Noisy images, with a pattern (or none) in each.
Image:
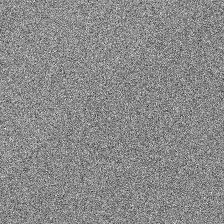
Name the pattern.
a sharp edge
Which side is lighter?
top left
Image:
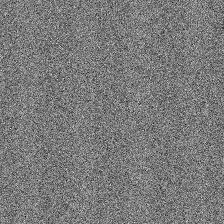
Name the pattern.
vertical stripes
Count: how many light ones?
4
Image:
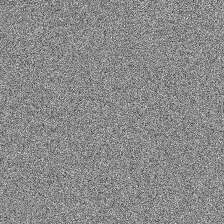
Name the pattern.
only noise
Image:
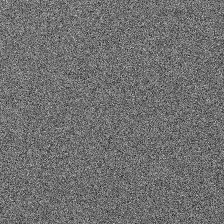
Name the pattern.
a smooth slope
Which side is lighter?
top left
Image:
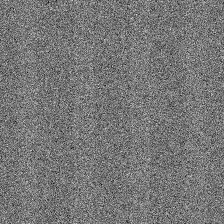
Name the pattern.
vertical stripes
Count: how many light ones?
4
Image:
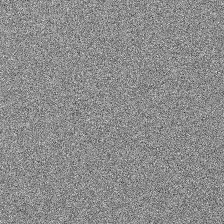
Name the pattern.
a smooth slope
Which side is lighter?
top left
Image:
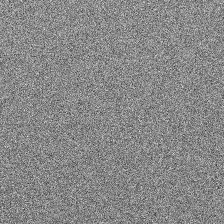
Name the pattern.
a smooth slope
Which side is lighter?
top
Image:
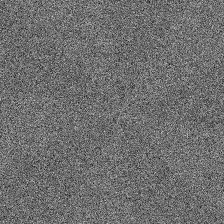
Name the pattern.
spokes from one point
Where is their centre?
centre
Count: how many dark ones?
5
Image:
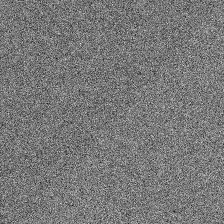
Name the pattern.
a sharp edge
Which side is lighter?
bottom right
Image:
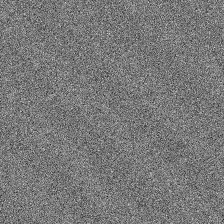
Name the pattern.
diagonal stripes
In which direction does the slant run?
top left to bottom right
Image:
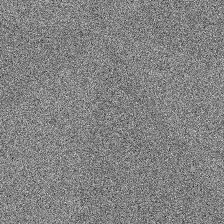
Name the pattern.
spokes from one point
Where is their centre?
top middle
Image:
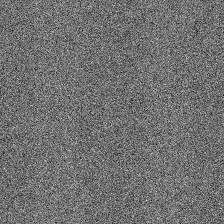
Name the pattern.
vertical stripes
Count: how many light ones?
2
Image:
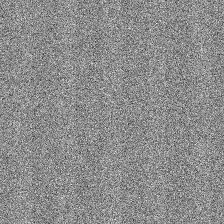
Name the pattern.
vertical stripes
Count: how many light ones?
5
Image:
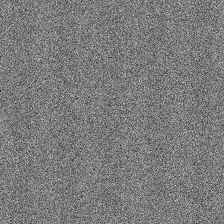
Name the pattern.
vertical stripes
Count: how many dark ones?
5
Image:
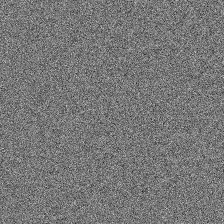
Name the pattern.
only noise
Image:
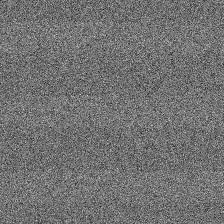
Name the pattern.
horizontal stripes
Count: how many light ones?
3
